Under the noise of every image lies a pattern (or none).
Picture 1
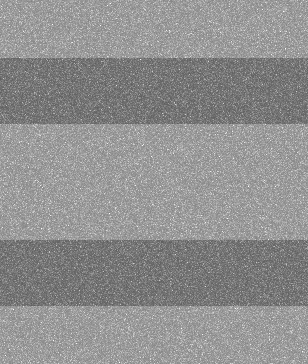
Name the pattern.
horizontal stripes
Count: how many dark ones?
2
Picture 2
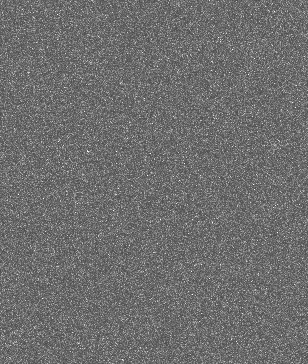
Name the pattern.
only noise
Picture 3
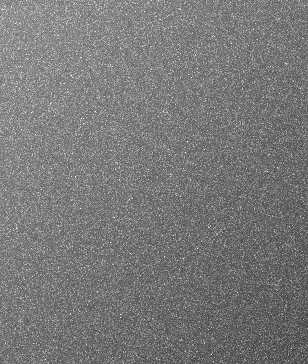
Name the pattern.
a smooth slope
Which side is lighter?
top left
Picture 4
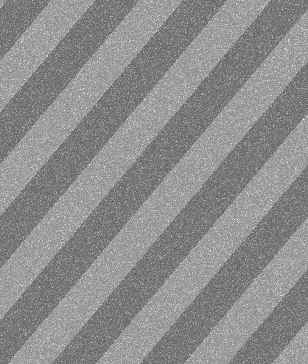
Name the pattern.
diagonal stripes
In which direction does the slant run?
bottom left to top right
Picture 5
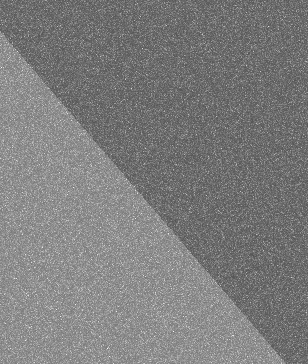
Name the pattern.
a sharp edge
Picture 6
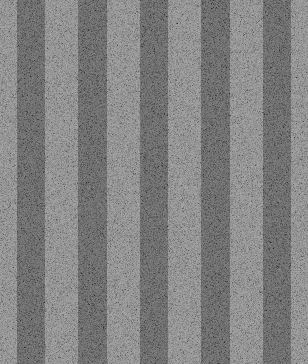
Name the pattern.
vertical stripes
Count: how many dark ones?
5
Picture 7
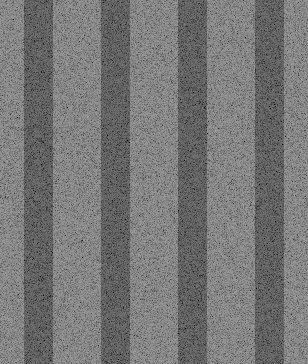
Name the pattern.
vertical stripes
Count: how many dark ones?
4
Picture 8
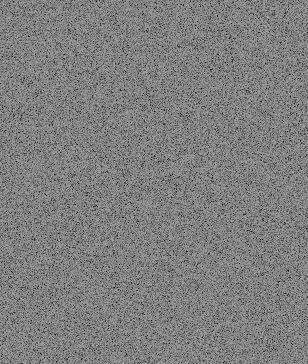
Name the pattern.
only noise
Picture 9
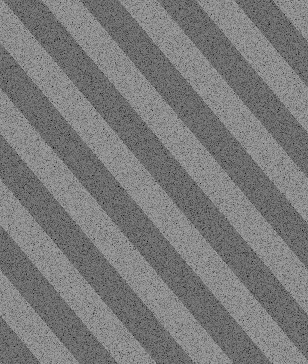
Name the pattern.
diagonal stripes
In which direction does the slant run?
top left to bottom right
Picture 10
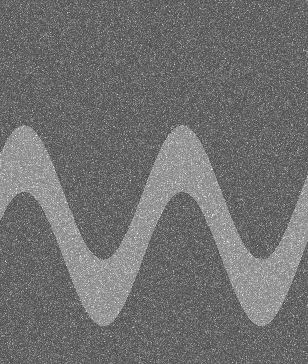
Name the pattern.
a wavy band
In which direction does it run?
left to right
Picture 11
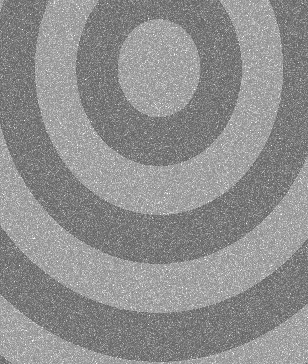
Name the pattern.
rings round one point
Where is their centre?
top middle
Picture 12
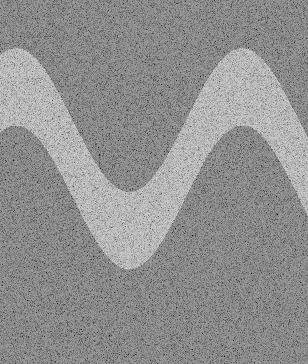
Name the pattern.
a wavy band
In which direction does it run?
left to right
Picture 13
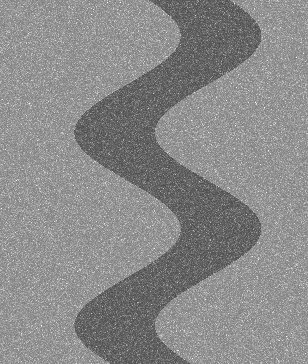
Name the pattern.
a wavy band
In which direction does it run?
top to bottom
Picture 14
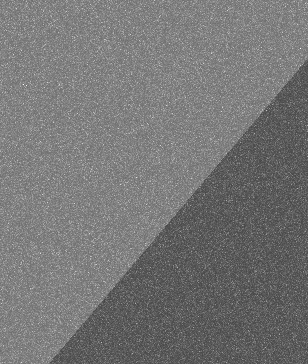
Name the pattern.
a sharp edge
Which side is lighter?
top left
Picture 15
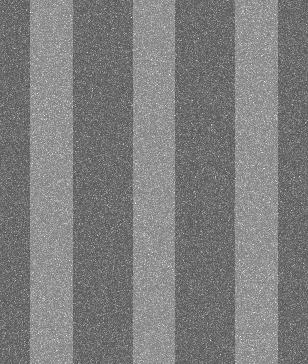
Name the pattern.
vertical stripes
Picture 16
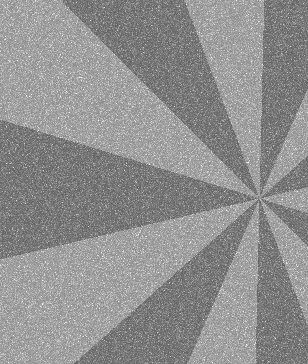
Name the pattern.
spokes from one point
